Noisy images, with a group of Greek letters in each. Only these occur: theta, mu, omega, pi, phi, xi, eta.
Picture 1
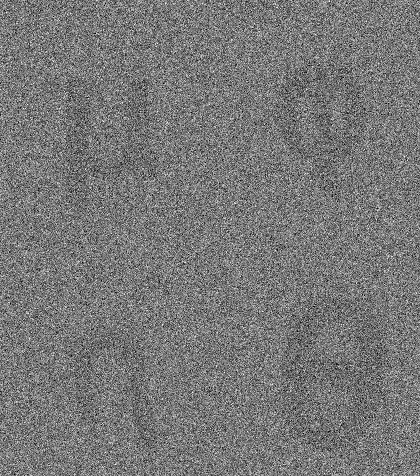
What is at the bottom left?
eta
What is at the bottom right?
theta
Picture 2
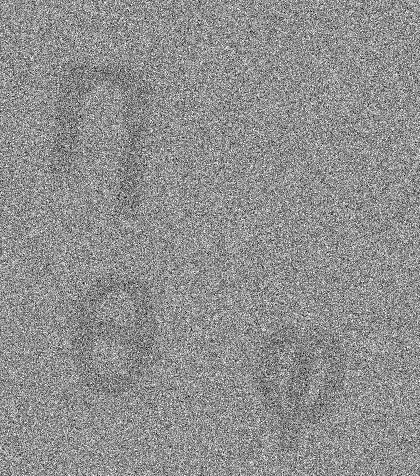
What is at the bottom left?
theta
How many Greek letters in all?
3
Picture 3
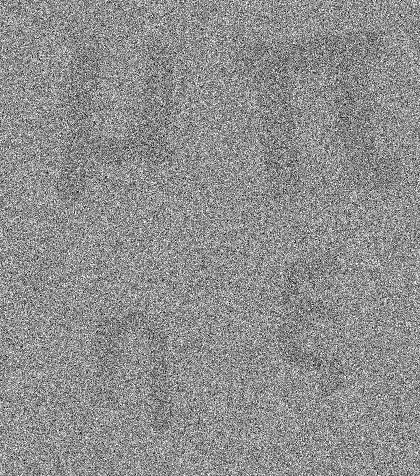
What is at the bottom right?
xi
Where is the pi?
top right
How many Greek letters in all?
4
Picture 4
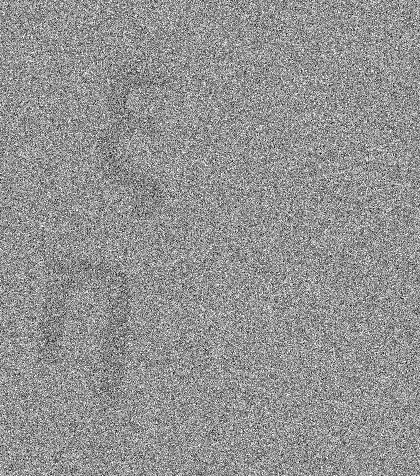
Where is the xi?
top left
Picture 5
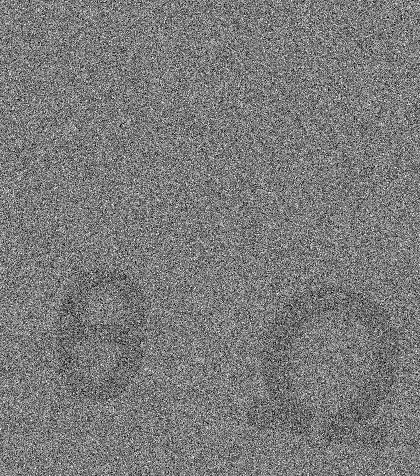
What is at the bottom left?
theta
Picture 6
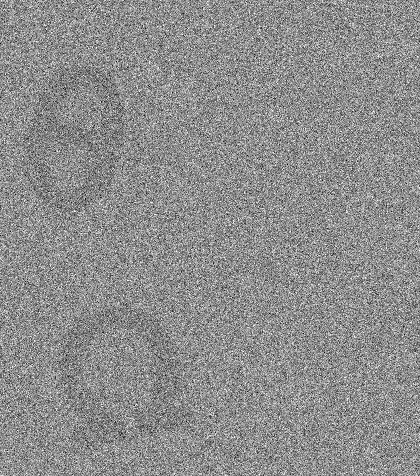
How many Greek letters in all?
2
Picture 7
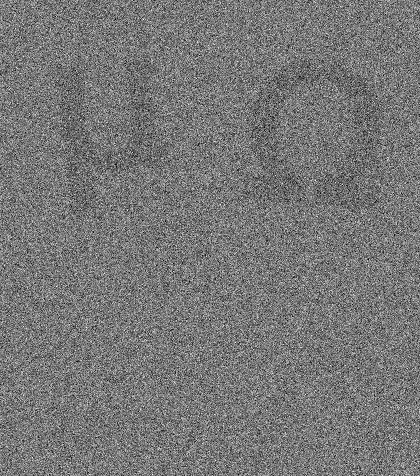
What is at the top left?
mu
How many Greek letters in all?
2
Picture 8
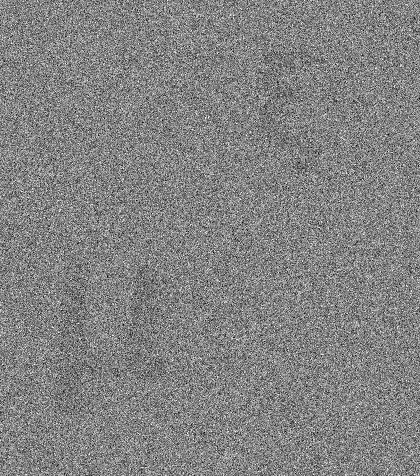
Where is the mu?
bottom left
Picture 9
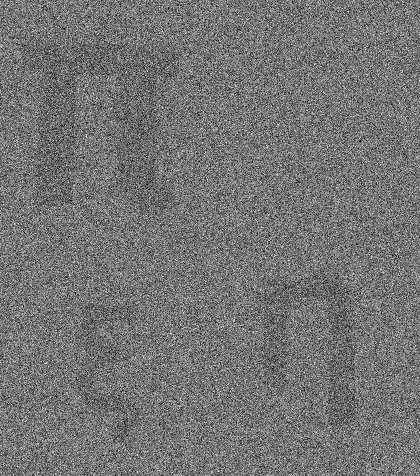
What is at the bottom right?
eta
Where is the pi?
top left
